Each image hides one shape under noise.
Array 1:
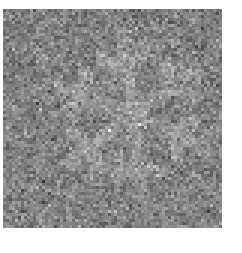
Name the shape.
snowflake
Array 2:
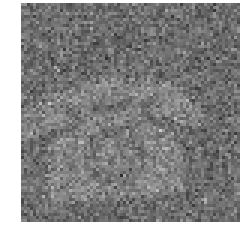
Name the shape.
telephone
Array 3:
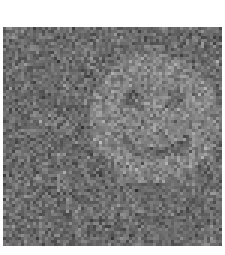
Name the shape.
smiling face
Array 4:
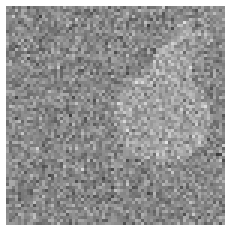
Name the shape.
pear
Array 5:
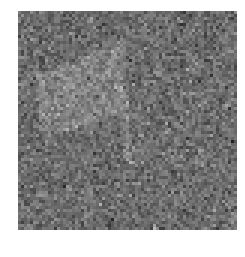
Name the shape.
flag
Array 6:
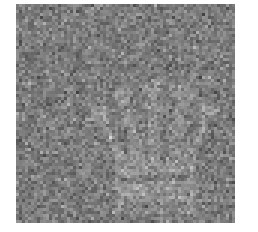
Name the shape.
chess queen
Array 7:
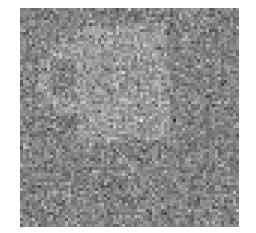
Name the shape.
cup
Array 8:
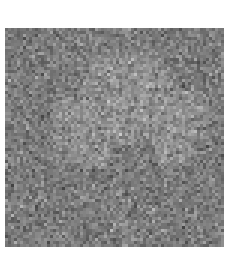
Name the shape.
car
